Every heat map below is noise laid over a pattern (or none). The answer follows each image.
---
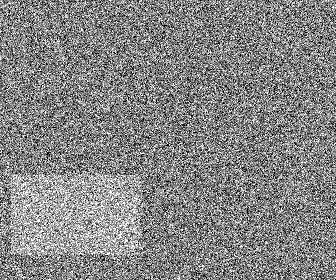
one block
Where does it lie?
bottom left
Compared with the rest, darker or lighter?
lighter
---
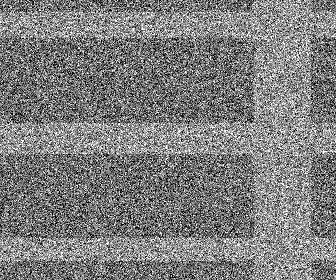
bands of rows crossing bands of columns
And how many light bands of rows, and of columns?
3 and 1
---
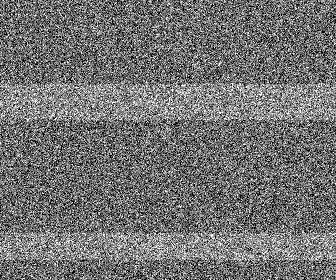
bands of rows
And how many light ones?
2
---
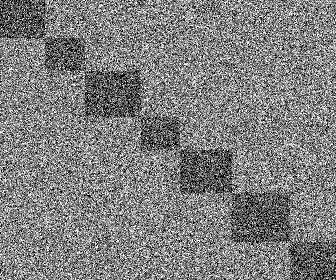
blocks along the diagonal
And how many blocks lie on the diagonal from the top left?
7
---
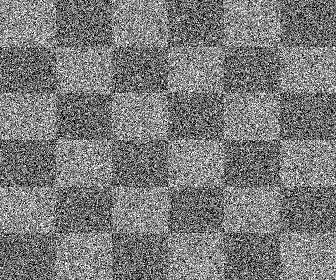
a checkerboard
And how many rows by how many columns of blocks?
6 by 6
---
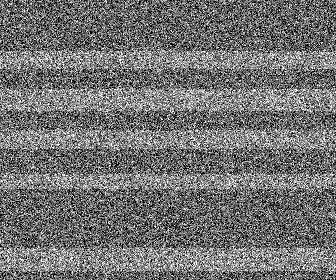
bands of rows
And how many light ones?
5
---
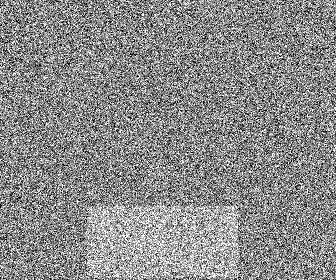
one block
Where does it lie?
bottom middle
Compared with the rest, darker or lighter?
lighter
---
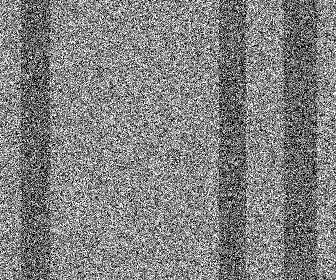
bands of columns
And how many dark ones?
3
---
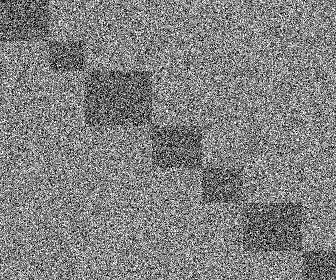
blocks along the diagonal
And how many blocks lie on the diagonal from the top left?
7
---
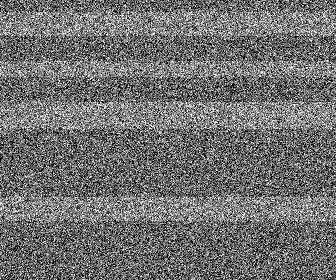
bands of rows
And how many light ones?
4
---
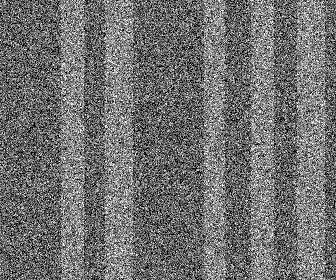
bands of columns
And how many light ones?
5
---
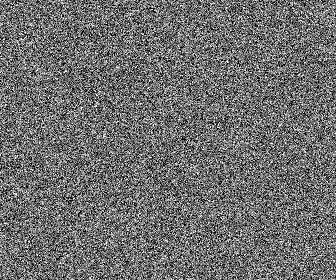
only noise
